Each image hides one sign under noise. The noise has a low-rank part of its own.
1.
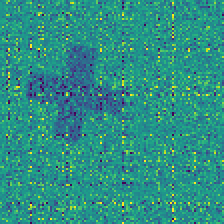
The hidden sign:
plus sign
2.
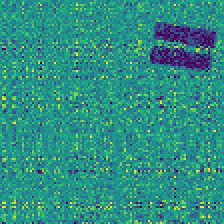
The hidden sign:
equals sign
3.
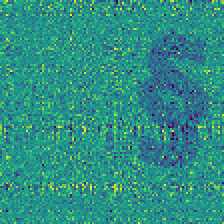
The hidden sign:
section sign
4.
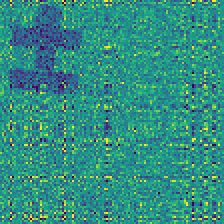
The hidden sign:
plus-minus sign
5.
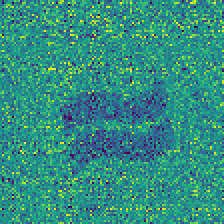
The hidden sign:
approximately sign
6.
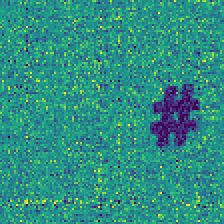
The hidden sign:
hash sign
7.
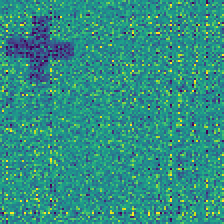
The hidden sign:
plus sign
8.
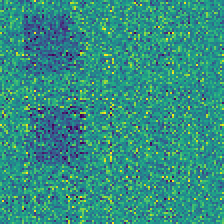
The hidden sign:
colon
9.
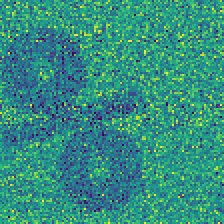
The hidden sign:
percent sign
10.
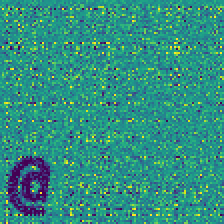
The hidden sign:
at sign
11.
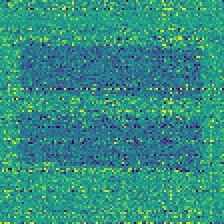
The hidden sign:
equals sign
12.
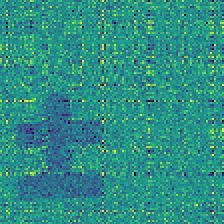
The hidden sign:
plus-minus sign
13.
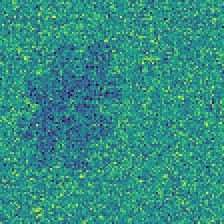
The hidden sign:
hash sign
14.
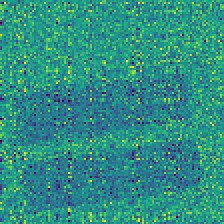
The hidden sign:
equals sign
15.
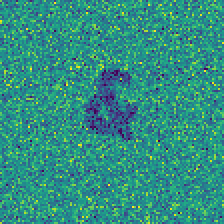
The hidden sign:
ampersand
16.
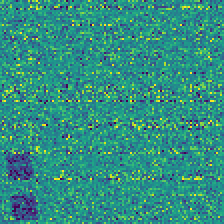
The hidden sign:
colon
